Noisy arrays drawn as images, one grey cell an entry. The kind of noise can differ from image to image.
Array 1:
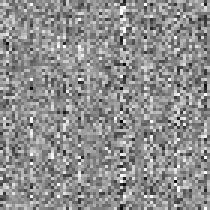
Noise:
columns of uneven size
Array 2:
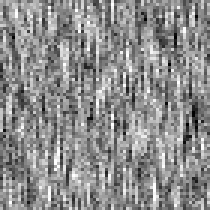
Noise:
streaked along the columns
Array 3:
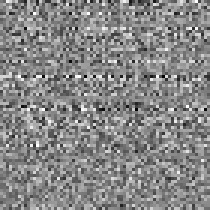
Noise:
rows of uneven size
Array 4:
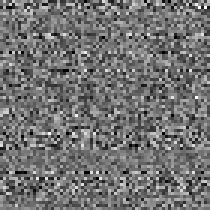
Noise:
rows of uneven size
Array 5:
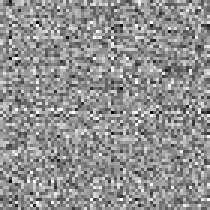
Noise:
low rank plus noise
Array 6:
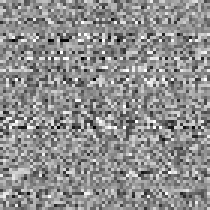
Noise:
rows of uneven size
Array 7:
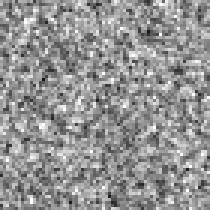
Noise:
blotchy
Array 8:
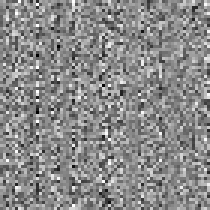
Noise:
columns of uneven size
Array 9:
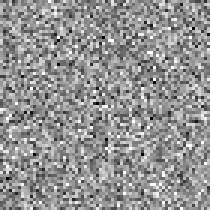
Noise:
independent entries
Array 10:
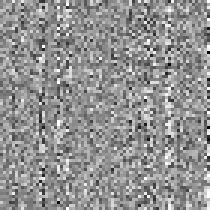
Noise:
columns of uneven size
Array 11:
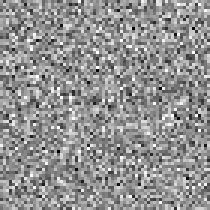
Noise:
low rank plus noise
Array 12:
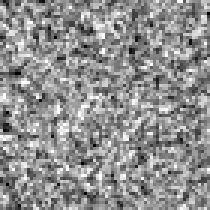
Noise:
blotchy
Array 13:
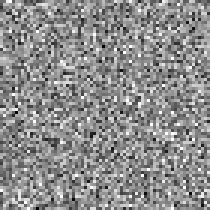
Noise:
independent entries
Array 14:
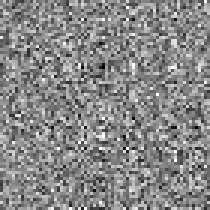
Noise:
low rank plus noise
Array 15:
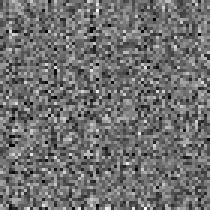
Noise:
low rank plus noise
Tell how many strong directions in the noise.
three or four
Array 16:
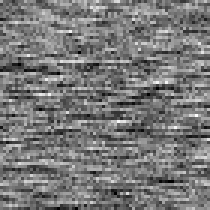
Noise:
streaked along the rows
